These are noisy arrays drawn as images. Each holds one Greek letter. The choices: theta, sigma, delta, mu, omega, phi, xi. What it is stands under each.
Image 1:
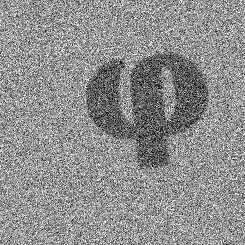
phi
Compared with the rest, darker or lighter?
darker
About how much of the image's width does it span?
half
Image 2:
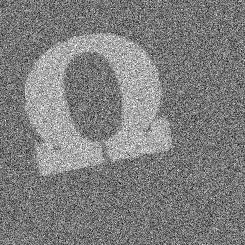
omega
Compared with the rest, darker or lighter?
lighter
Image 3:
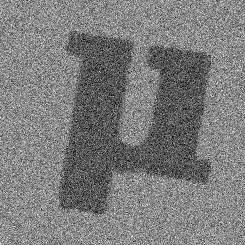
mu
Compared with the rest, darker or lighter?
darker
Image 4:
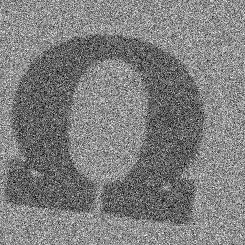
omega
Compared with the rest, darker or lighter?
darker
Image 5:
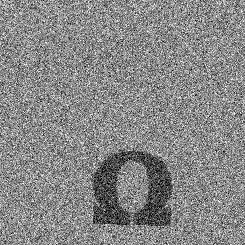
omega
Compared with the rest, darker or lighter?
darker
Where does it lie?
bottom middle
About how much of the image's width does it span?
a third
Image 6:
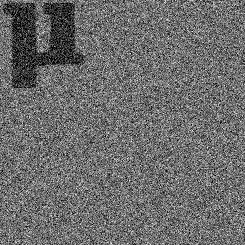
mu
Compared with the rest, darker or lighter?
darker
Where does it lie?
top left
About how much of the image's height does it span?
a third
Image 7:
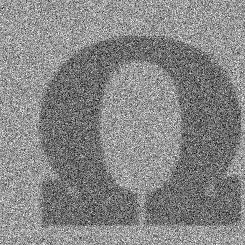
omega
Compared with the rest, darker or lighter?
darker
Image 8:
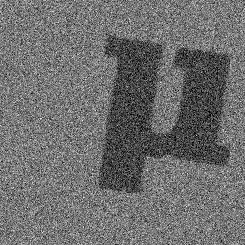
mu
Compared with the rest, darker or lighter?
darker
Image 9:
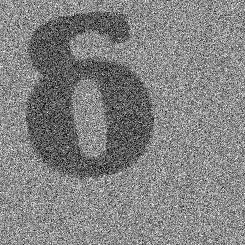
delta
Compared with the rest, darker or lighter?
darker
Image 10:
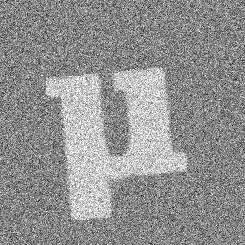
mu
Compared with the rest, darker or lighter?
lighter
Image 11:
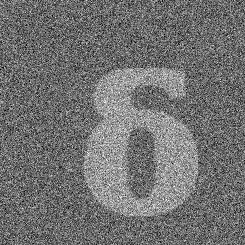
delta
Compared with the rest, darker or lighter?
lighter
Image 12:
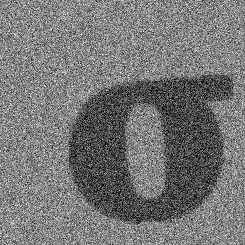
sigma
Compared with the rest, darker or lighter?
darker
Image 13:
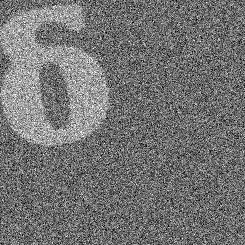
delta
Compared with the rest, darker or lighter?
lighter
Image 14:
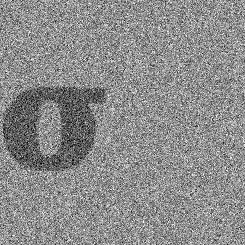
sigma
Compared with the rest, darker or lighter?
darker
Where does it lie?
middle left
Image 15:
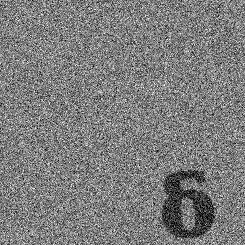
delta
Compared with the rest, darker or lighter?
darker
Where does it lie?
bottom right
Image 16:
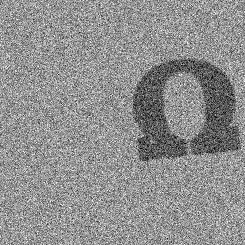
omega
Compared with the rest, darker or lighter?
darker
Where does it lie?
middle right
